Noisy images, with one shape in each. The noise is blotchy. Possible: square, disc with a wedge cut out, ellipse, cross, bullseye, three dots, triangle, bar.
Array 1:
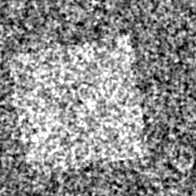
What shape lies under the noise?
square
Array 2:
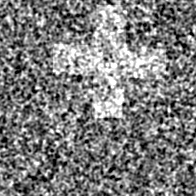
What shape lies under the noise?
cross
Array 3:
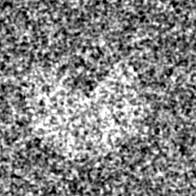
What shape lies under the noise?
disc with a wedge cut out
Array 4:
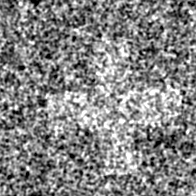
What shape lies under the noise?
cross
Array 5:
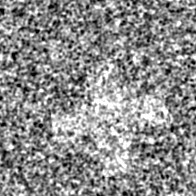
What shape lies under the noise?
cross
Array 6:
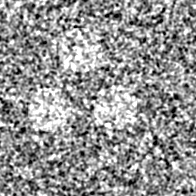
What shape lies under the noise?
three dots
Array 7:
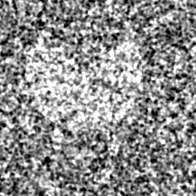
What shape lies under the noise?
disc with a wedge cut out
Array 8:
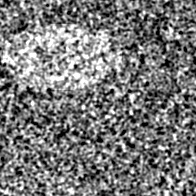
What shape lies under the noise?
ellipse
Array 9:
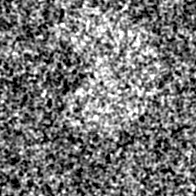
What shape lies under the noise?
disc with a wedge cut out
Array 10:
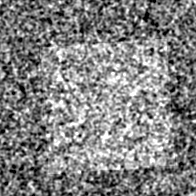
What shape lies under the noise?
square
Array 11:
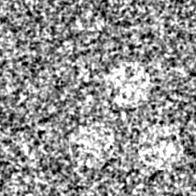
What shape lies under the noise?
three dots
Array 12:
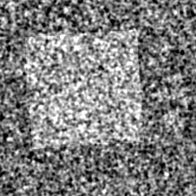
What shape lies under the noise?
square
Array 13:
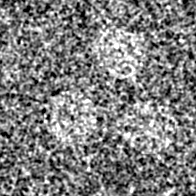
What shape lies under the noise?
three dots
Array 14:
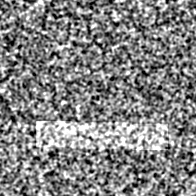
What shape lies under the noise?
bar
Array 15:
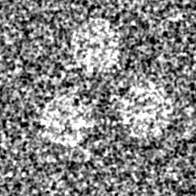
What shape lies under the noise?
three dots
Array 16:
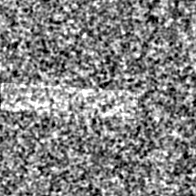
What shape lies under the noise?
bar
